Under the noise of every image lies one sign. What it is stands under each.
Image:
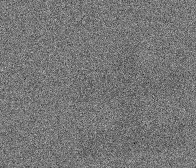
plus-minus sign
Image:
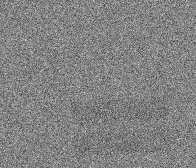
equals sign
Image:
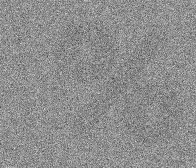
percent sign
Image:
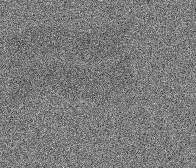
approximately sign
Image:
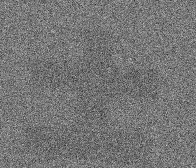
plus-minus sign
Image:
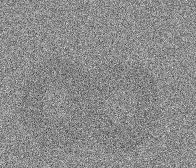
infinity sign
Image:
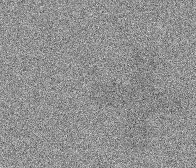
plus sign
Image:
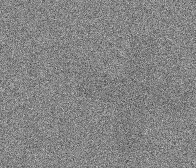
plus sign
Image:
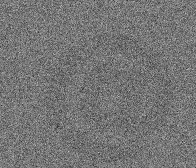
at sign
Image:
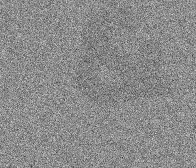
ampersand
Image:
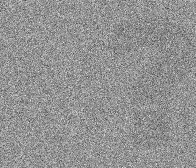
question mark
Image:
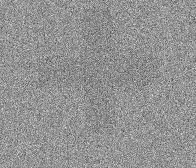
plus sign
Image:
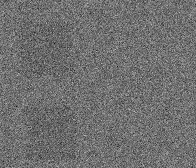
colon
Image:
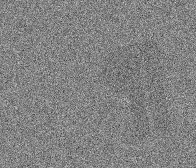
pilcrow
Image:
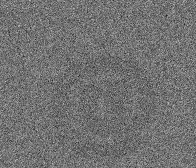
at sign
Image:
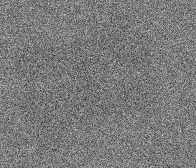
not-equal sign
